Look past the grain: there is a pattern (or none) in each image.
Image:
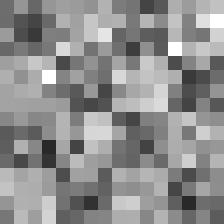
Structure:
a checkerboard
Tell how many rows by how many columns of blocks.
4 by 4
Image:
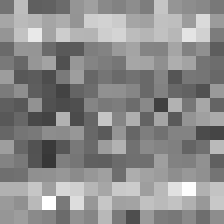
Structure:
bands of rows
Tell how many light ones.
2
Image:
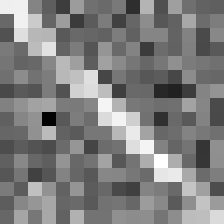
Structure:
a diagonal band
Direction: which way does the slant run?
top left to bottom right
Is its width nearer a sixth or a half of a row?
a sixth
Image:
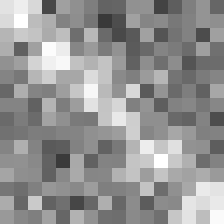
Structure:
blocks along the diagonal
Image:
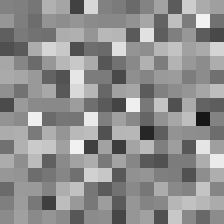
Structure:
only noise
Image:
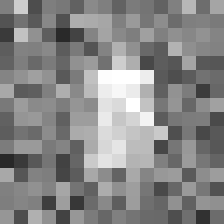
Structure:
one block
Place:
centre
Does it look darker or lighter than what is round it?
lighter
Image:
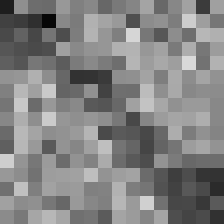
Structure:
blocks along the diagonal
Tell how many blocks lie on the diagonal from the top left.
4
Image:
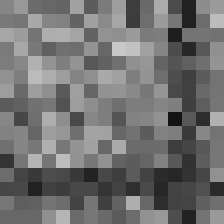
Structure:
bands of rows crossing bands of columns
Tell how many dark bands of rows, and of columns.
1 and 1
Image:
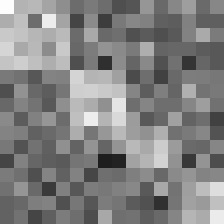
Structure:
blocks along the diagonal
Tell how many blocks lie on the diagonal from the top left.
4
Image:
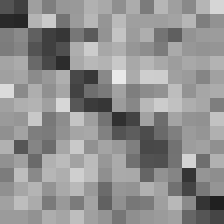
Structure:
blocks along the diagonal
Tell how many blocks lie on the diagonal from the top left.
7
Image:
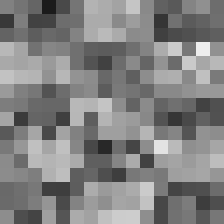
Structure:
a checkerboard
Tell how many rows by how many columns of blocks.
5 by 3
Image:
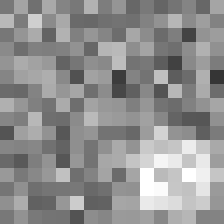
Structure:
one block
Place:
bottom right
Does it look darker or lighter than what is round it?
lighter
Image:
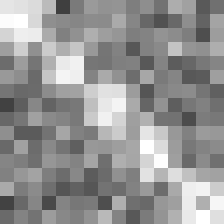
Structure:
blocks along the diagonal
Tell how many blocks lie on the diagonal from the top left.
5
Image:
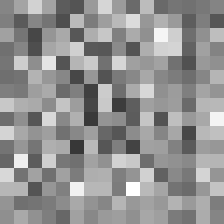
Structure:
only noise
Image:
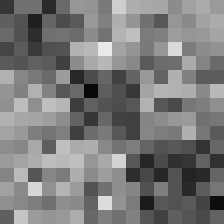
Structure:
blocks along the diagonal
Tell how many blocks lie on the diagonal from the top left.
3
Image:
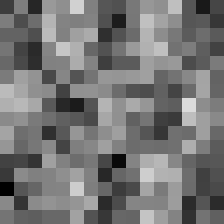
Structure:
a checkerboard
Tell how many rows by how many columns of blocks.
3 by 5
